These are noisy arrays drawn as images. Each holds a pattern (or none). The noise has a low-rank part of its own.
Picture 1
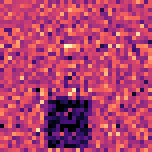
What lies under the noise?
one block
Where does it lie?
bottom middle
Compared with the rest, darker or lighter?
darker
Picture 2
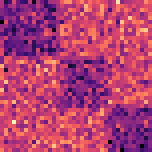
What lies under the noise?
blocks along the diagonal
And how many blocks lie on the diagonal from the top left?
3
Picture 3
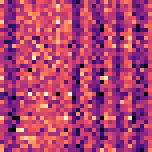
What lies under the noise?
bands of columns
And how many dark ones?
5
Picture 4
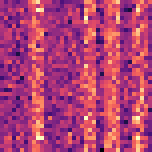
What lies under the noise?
bands of columns
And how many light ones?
4
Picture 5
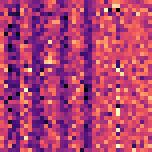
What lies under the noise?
bands of columns
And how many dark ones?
4
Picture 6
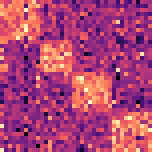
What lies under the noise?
blocks along the diagonal
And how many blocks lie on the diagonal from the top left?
4
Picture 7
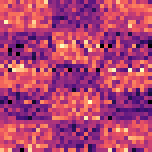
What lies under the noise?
a checkerboard
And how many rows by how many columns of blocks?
5 by 3
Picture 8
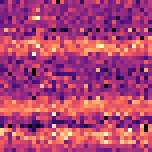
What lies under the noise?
bands of rows
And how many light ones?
3
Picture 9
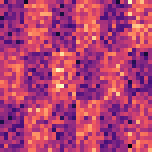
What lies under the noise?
a checkerboard
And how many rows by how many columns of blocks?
3 by 6
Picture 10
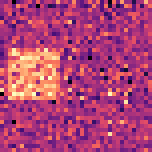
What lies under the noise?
one block
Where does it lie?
middle left
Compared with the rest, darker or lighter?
lighter
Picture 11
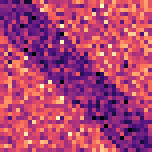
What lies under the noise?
a diagonal band
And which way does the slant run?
top left to bottom right
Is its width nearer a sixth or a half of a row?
a half
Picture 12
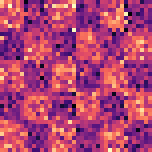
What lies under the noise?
a checkerboard
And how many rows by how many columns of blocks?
5 by 6
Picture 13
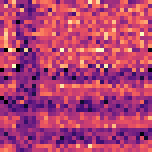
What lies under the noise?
bands of rows crossing bands of columns
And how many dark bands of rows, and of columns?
3 and 1
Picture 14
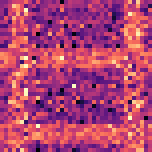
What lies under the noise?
bands of rows crossing bands of columns
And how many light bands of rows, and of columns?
2 and 2
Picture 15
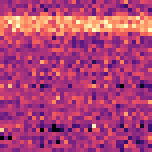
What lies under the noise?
one band of rows
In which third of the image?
top
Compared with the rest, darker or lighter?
lighter
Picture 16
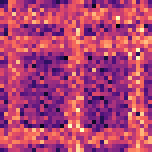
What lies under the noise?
bands of rows crossing bands of columns
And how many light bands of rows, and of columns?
3 and 3
